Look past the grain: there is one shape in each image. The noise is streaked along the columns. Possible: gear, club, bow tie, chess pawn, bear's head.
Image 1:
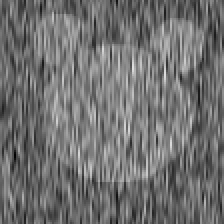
bear's head
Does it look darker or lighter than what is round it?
lighter
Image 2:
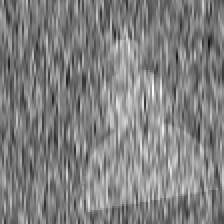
chess pawn
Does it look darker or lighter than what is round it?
lighter
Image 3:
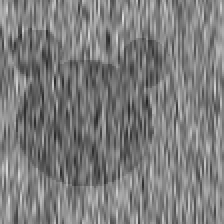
bear's head
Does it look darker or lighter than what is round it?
darker
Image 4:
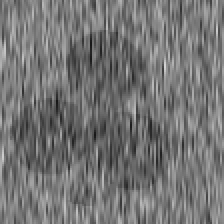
club
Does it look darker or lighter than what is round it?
darker
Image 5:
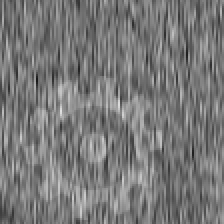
gear
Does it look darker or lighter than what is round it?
lighter
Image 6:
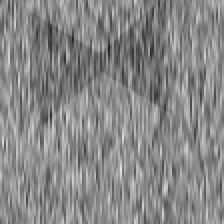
bow tie
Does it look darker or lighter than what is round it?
darker
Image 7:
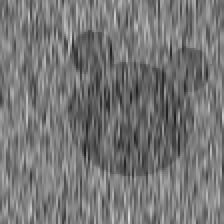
bear's head
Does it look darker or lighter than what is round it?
darker
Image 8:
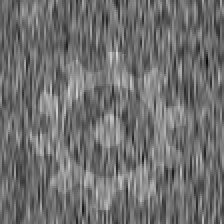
gear
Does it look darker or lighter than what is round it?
lighter
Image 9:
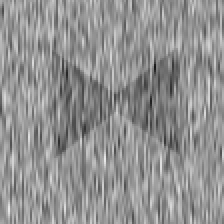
bow tie
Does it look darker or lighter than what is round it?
darker
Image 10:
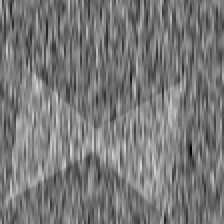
bow tie
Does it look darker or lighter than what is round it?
lighter
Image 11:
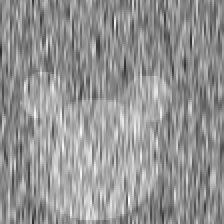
bear's head
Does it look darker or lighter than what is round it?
lighter
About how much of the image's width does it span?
two thirds
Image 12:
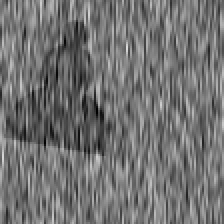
chess pawn
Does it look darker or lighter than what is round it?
darker
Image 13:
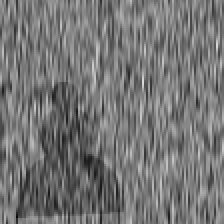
chess pawn
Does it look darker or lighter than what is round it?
darker
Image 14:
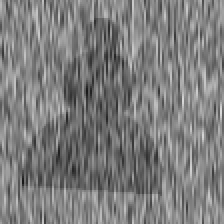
chess pawn
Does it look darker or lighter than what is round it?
darker
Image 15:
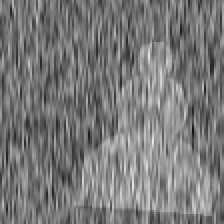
chess pawn
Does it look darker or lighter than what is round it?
lighter
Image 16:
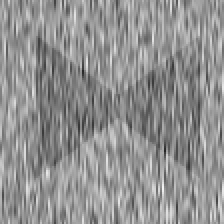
bow tie
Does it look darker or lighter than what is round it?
darker
